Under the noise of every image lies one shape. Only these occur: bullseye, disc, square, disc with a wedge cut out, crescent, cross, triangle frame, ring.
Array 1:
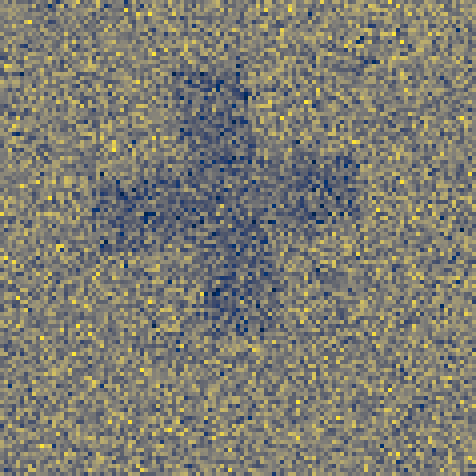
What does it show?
dark cross
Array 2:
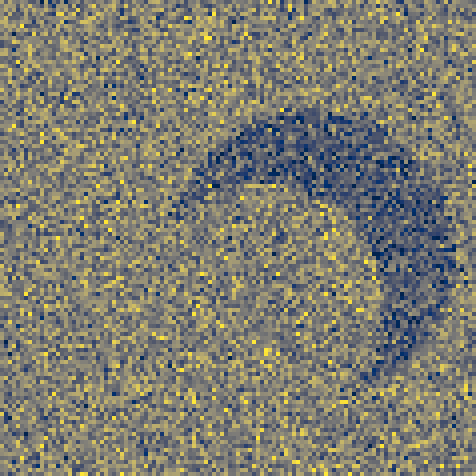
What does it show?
dark crescent
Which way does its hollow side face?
down and left
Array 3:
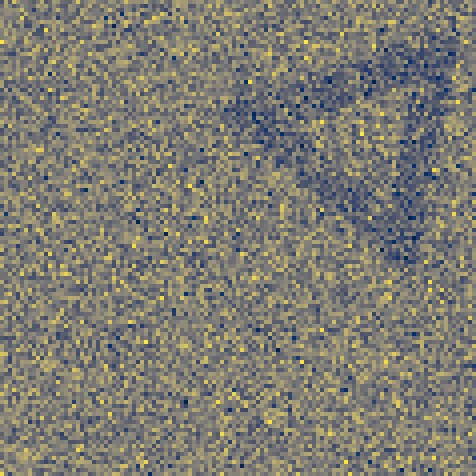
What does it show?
dark triangle frame
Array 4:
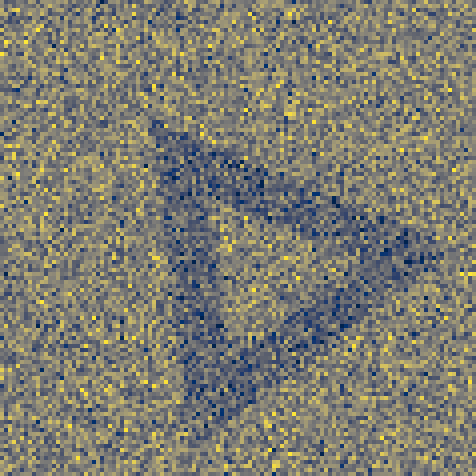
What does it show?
dark triangle frame
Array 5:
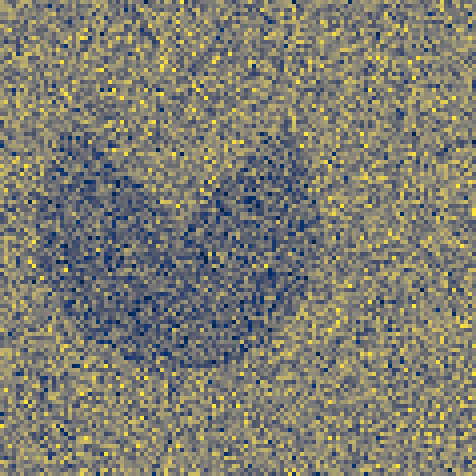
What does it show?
dark disc with a wedge cut out
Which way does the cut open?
up
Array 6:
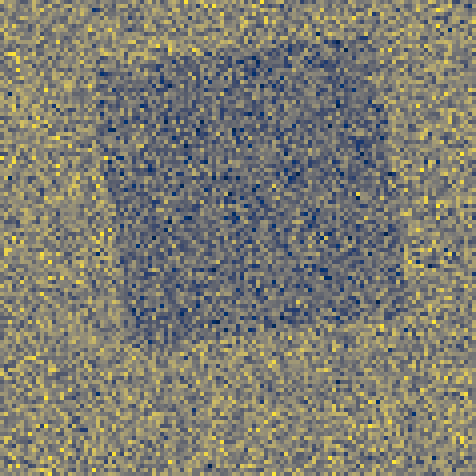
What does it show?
dark square
